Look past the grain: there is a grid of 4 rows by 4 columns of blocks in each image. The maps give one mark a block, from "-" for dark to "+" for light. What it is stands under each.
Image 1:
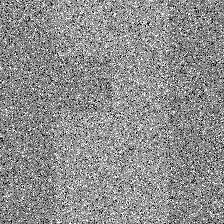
- + + -
- - + -
- + + -
- + + -
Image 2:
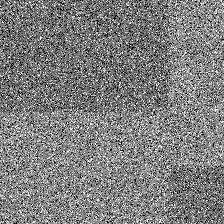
- - - +
- - - +
+ + + +
+ + + -
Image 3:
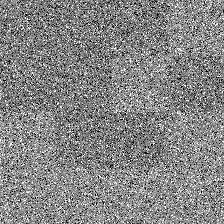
- - - +
- - + -
+ - - +
+ + + +
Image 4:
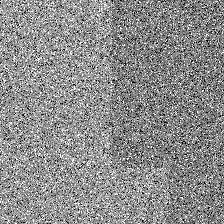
+ + - -
+ + - -
+ + - -
+ + + -
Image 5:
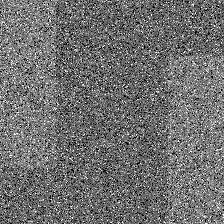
+ - - -
+ - - +
+ - - +
- - - +
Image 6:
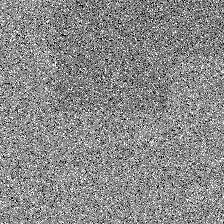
+ - - -
+ - - +
+ + + +
+ + + +
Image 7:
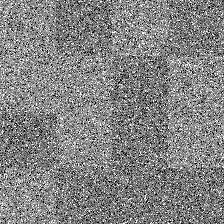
+ - + -
+ + - +
- + - +
+ - - -
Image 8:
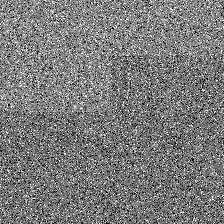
+ + + +
+ + - -
- - - -
- - - -
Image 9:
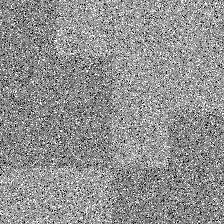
- + + +
- - + +
- - + -
+ + - -
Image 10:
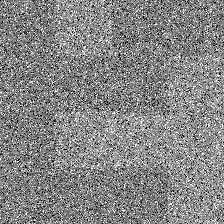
- + - -
- - - +
- + + +
- - - +
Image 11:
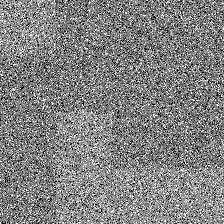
+ - - -
- - - -
- + - -
- + + +
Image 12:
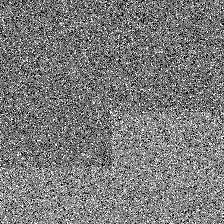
- - - -
- - - -
- - + +
+ + + +
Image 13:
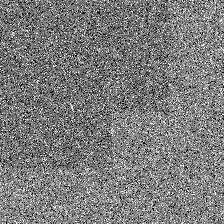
- - - +
- - - +
- - + +
+ + + +
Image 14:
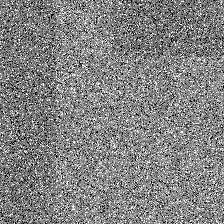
- + - -
- + + +
- + + +
- + + +
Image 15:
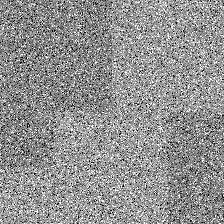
- - + +
- - + +
- + + -
+ + + -
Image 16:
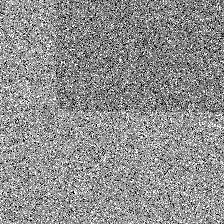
+ - - -
+ - - -
+ + + +
+ + + +
